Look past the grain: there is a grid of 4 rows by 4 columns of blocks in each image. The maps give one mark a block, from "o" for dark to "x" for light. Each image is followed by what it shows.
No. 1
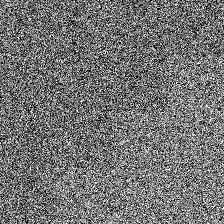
o o o o
o o o x
o o x x
o x x x
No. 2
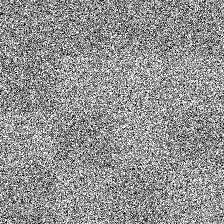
o o o o
o x x x
x o x o
o x o x
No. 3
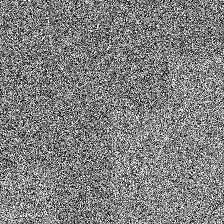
o o o o
o o o x
o o x x
x o x x
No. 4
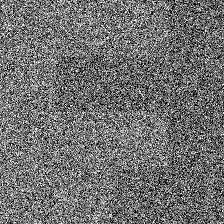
x x x o
x o o o
x x x o
x x o o
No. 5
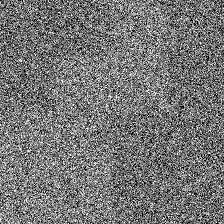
o o x o
o x x o
x x o o
x x o o
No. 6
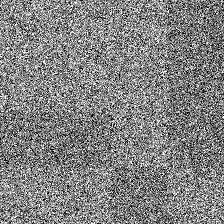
x x x o
x x x o
o o x o
x x o x
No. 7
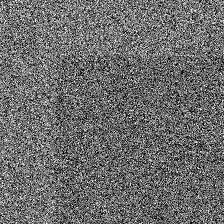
x x x x
x o o o
x o o o
x o o o
